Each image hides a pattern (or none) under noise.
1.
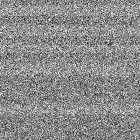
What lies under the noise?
bands of rows
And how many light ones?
5
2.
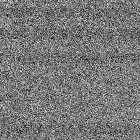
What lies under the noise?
bands of rows
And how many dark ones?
4
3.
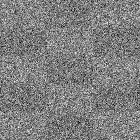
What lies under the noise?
a checkerboard
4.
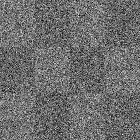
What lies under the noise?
a checkerboard
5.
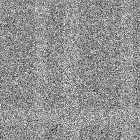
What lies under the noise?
bands of rows crossing bands of columns
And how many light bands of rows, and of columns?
1 and 3
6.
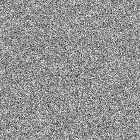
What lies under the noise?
only noise
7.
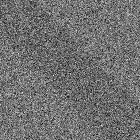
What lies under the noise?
a diagonal band
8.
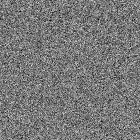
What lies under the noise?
only noise
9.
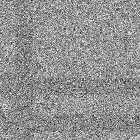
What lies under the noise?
bands of rows crossing bands of columns
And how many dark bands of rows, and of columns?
2 and 1
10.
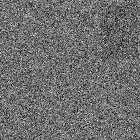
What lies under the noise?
one block
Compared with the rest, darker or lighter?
darker
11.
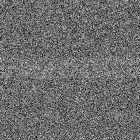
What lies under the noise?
one band of rows
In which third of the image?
middle
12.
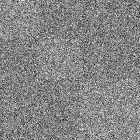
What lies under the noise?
blocks along the diagonal
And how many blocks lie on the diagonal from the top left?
3
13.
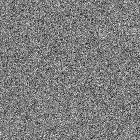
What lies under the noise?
only noise
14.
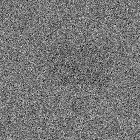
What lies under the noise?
one block
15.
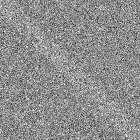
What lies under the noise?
a diagonal band
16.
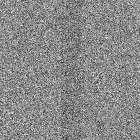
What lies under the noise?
one band of columns
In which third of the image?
middle
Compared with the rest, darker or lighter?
darker
